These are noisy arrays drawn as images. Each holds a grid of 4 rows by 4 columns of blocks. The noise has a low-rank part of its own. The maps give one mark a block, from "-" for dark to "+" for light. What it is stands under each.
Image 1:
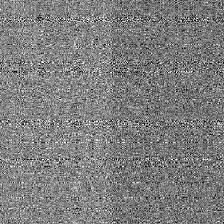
+ + - -
+ + - -
+ + - -
+ + - -
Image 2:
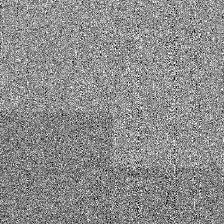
+ + + +
+ + + +
- - + +
- - - -
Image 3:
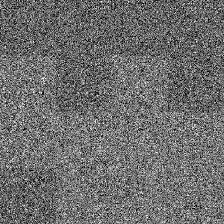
- - - -
+ - + -
+ + + +
- + + +
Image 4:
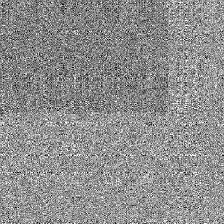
- - - +
- - - +
+ + + +
+ + + +
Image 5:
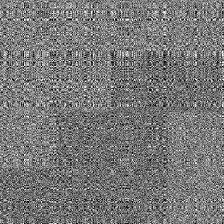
+ + + +
+ + - -
+ - - +
- - - +
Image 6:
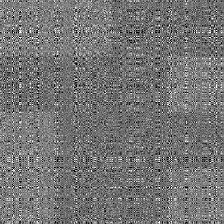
+ + - -
- - - +
+ - - -
+ - - +
